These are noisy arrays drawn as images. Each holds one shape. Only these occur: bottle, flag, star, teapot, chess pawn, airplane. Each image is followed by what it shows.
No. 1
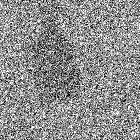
bottle
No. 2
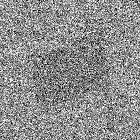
flag
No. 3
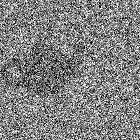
teapot
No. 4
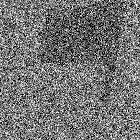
flag
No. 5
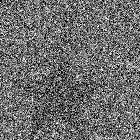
star
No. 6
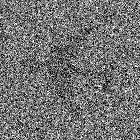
airplane
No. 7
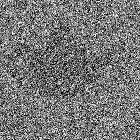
teapot
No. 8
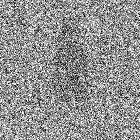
bottle
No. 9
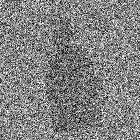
bottle
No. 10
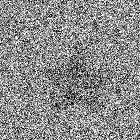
star
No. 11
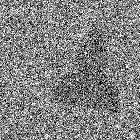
chess pawn
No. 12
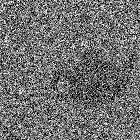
teapot
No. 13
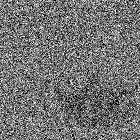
teapot
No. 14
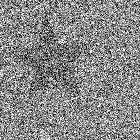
star
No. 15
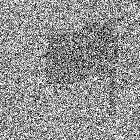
flag
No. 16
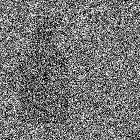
bottle
